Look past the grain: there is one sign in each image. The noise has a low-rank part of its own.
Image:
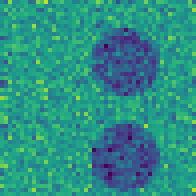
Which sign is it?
colon
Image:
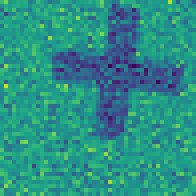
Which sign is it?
plus sign
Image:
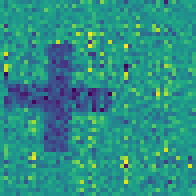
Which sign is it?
plus sign
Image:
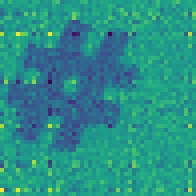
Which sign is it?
hash sign
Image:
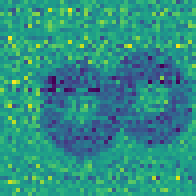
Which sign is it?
infinity sign
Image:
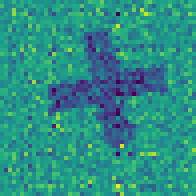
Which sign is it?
plus sign
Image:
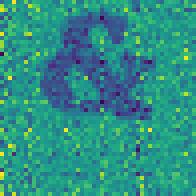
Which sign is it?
ampersand
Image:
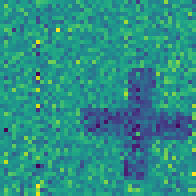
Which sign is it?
plus sign
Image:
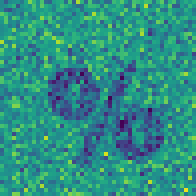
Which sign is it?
percent sign
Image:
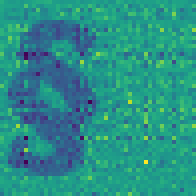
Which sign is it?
section sign
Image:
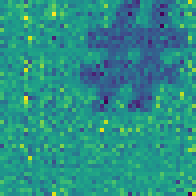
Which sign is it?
hash sign
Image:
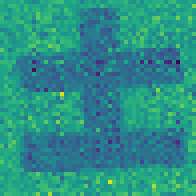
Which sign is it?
plus-minus sign
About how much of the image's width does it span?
nearly all
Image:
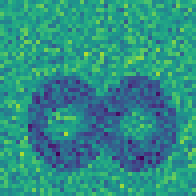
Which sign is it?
infinity sign
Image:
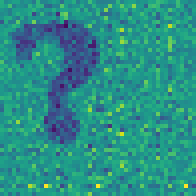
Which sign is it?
question mark
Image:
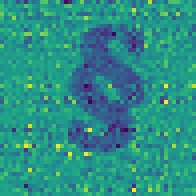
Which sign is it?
section sign
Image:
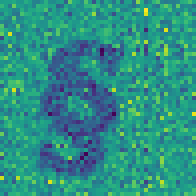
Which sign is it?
section sign
